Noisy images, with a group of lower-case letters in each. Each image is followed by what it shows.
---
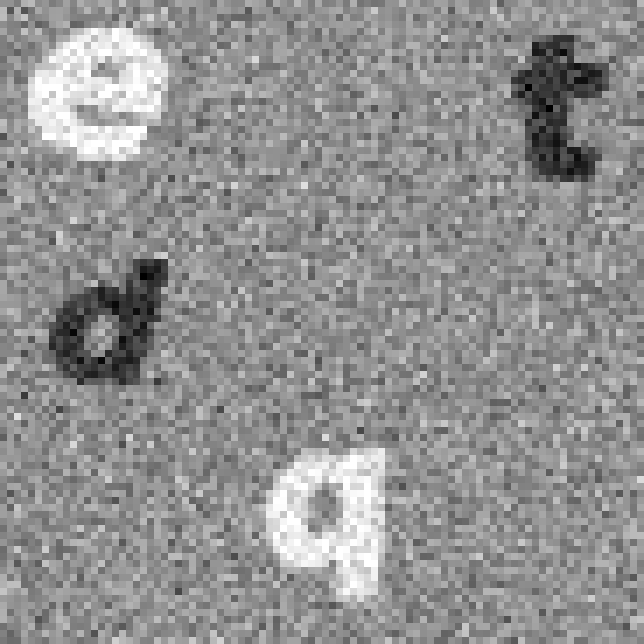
top left: light e; top right: dark t; middle left: dark d; bottom middle: light q
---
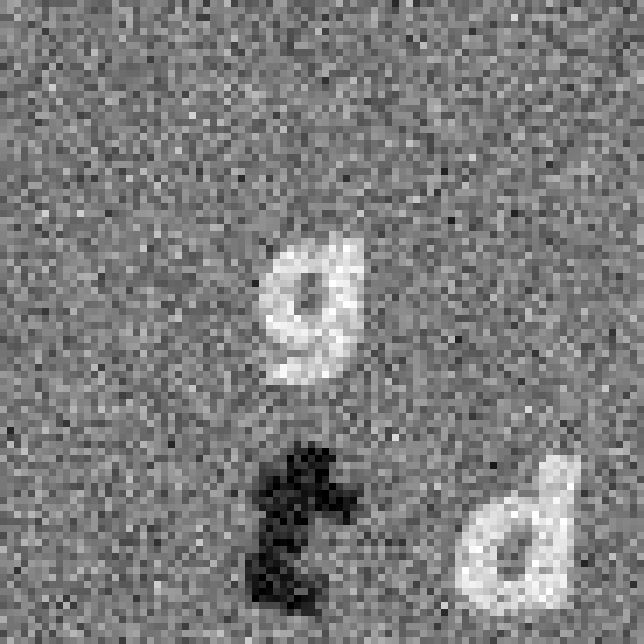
centre: light g; bottom middle: dark t; bottom right: light d
